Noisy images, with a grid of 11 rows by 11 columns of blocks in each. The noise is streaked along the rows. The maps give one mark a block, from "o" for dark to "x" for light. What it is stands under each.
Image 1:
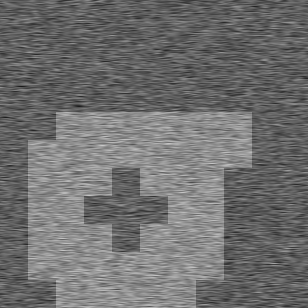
o o o o o o o o o o o
o o o o o o o o o o o
o o o o o o o o o o o
o o o o o o o o o o o
o o x x x x x x x o o
o x x x x x x x x o o
o x x x o x x x o o o
o x x o o o x x o o o
o x x x o x x x o o o
o x x x x x x x o o o
o o x x x x x o o o o
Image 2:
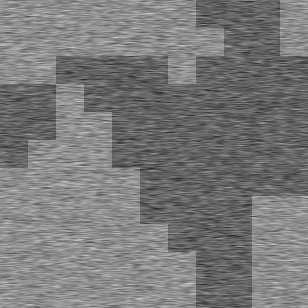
x x x x x x x o o o x
x x x x x x x x o o x
x x o o o o x o o o o
o o x o o o o o o o o
o o x x o o o o o o o
o x x x o o o o o o o
x x x x x o o o o o o
x x x x x o o o o x x
x x x x x x o o o x x
x x x x x x x o o x x
x x x x x x x o o x x
